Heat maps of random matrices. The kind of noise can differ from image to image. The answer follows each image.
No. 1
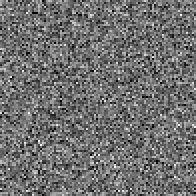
low rank plus noise
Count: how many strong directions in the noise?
one
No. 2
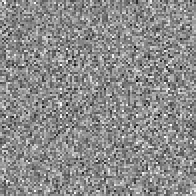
low rank plus noise
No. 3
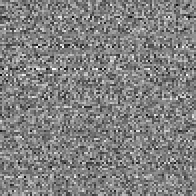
rows of uneven size
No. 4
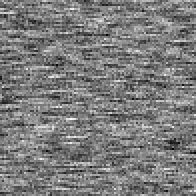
streaked along the rows
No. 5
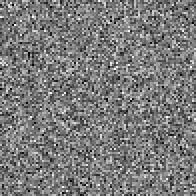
independent entries
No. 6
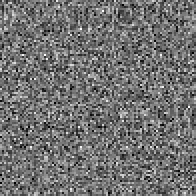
low rank plus noise
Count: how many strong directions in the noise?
five to eight
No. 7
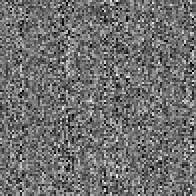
columns of uneven size
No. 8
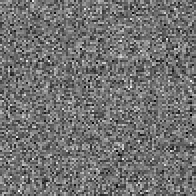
low rank plus noise
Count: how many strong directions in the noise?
five to eight
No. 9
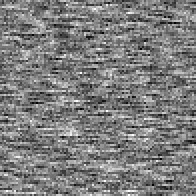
streaked along the rows
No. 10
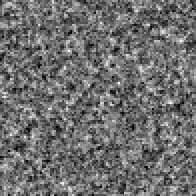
blotchy
